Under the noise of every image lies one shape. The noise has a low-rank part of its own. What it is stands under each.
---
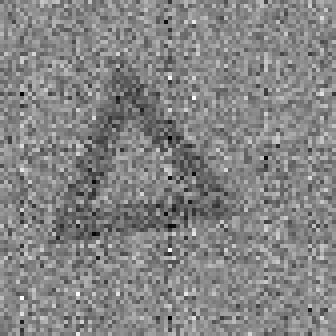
triangle frame
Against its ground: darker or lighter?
darker
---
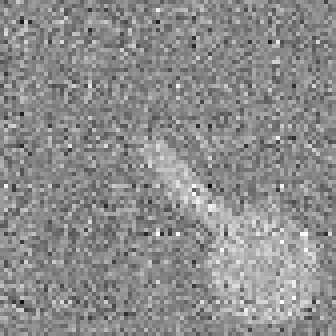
lollipop
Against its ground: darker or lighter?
lighter
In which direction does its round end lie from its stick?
down and right
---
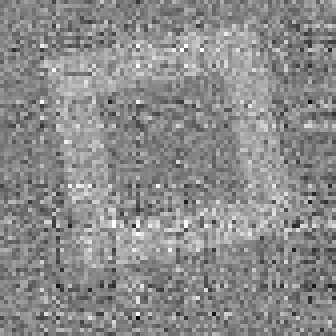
square frame
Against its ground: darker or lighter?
lighter
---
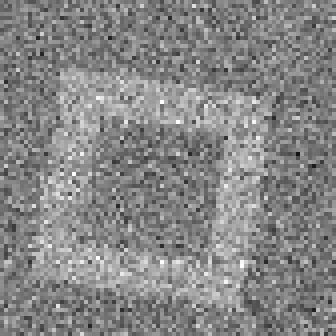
square frame
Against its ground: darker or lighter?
lighter
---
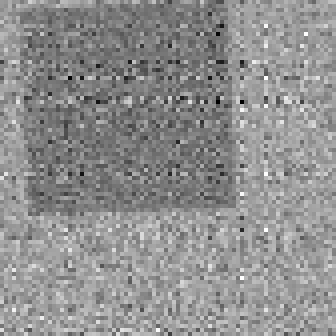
square
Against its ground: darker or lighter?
darker
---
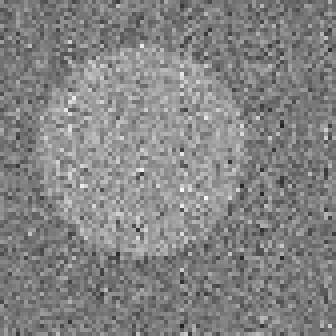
disc
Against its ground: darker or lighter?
lighter
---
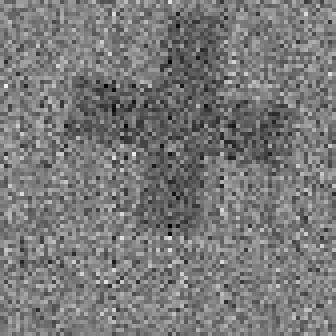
cross
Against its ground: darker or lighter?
darker
